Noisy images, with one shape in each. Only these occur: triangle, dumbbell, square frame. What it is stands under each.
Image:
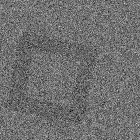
square frame
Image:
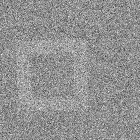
square frame
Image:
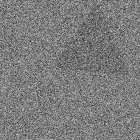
triangle
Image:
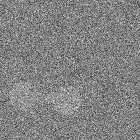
dumbbell
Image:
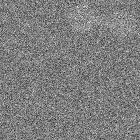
dumbbell
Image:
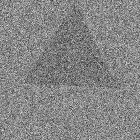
triangle
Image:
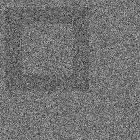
square frame
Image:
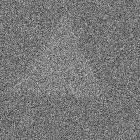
triangle
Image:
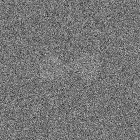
dumbbell
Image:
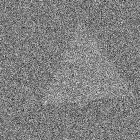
triangle
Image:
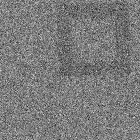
square frame
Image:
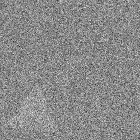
triangle
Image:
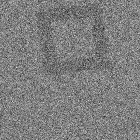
square frame
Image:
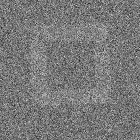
square frame
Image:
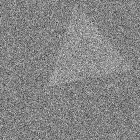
triangle
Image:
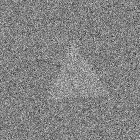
triangle
